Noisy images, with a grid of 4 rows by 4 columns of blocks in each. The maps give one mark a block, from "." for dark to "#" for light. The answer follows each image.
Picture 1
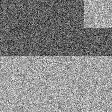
. . . #
. . . .
# # # #
# # # #
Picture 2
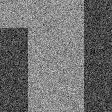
# # # .
. # # .
. # # .
. # # .
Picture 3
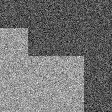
. . . .
# . . .
# # # .
# # # .
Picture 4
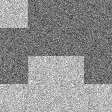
# . . .
. . . .
. # # .
# # # #
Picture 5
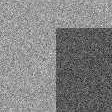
# # # #
# # . .
# # . .
# # . .
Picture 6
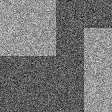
# # . .
# # . #
. . . #
. . . #
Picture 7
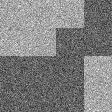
# # # .
# # . .
. . . #
. . . #
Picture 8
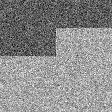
. . . .
. . # #
# # # #
# # # #
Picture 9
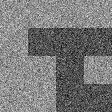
# # # #
# . . .
# # . #
# # . .
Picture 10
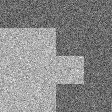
. . . .
# # . .
# # # .
# # . .
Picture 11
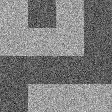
# . # .
# # # .
. . . .
. # # #
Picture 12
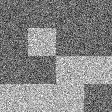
. . . .
. # . .
. . # #
# # # .
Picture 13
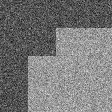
. . . .
. . # #
. # # #
. # # #
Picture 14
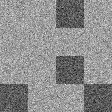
# # . #
# # # #
# # . #
. # # .
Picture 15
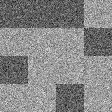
. . . #
# # # .
. # # #
# # . #
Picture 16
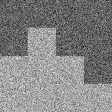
. . . .
. # . .
# # # .
# # # #
